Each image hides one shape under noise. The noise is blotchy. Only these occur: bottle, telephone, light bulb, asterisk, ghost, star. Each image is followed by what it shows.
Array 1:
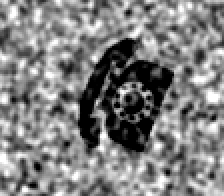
telephone
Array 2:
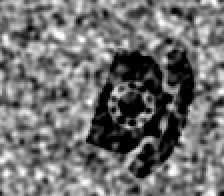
telephone
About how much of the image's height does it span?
two thirds
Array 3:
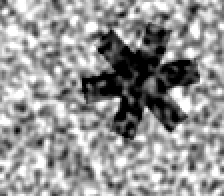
asterisk
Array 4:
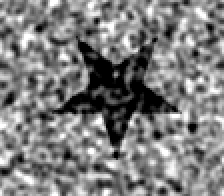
star
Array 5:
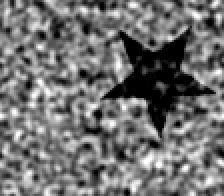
star
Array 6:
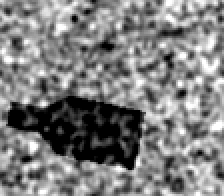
bottle
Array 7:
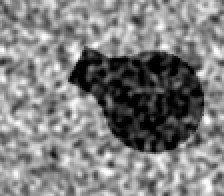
light bulb
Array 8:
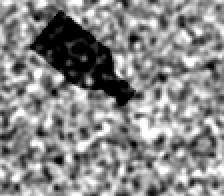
bottle
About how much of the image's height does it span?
half
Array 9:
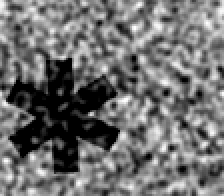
asterisk
